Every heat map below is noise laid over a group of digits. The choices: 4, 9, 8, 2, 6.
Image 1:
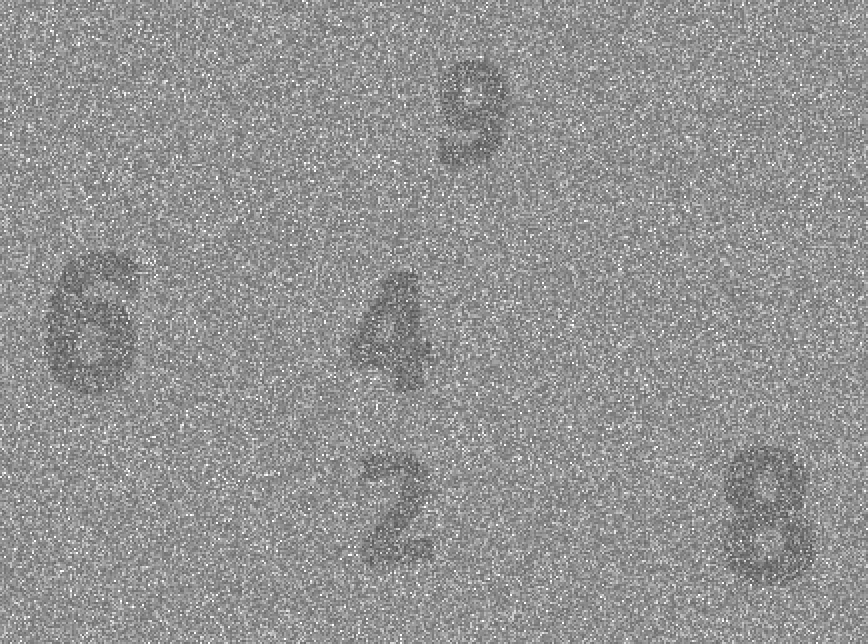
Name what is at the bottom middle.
2
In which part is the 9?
top middle
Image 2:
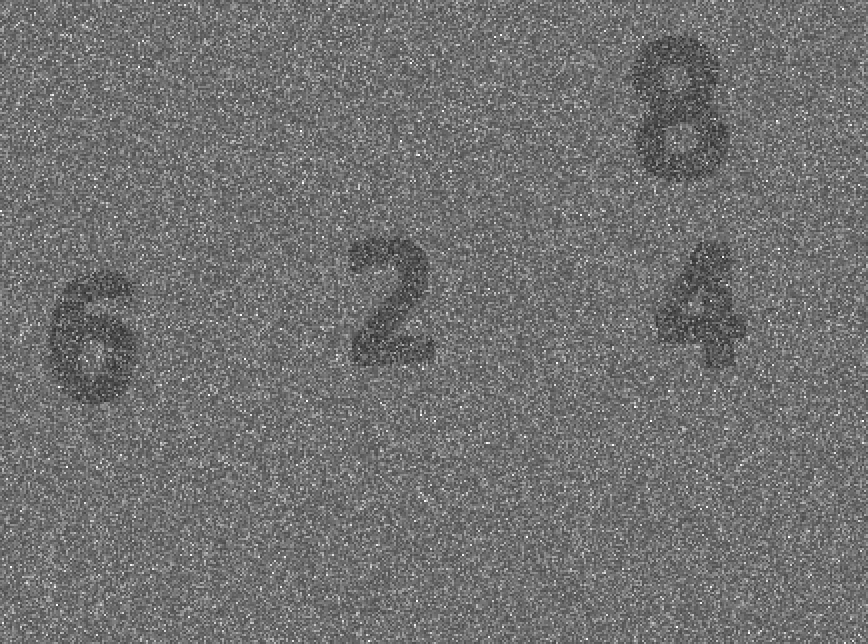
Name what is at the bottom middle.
nothing
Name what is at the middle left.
6
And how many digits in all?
4
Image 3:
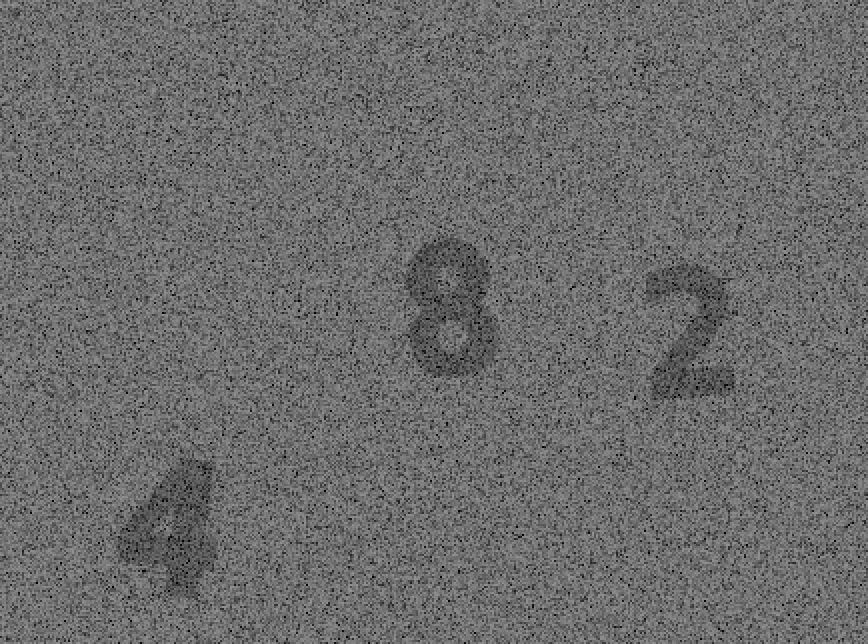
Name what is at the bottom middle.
nothing
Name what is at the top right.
nothing
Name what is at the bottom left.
4
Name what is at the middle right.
2
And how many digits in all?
3
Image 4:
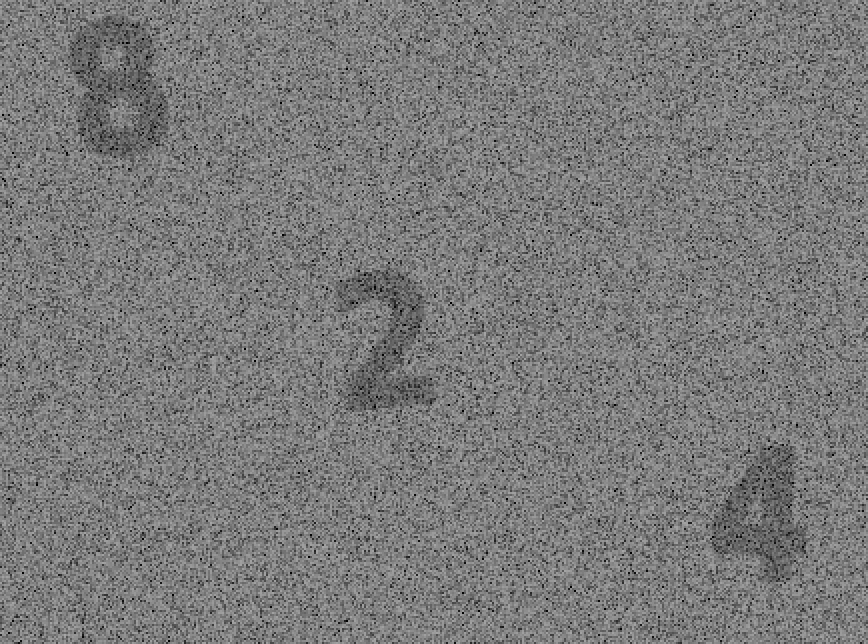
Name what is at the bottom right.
4
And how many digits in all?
3
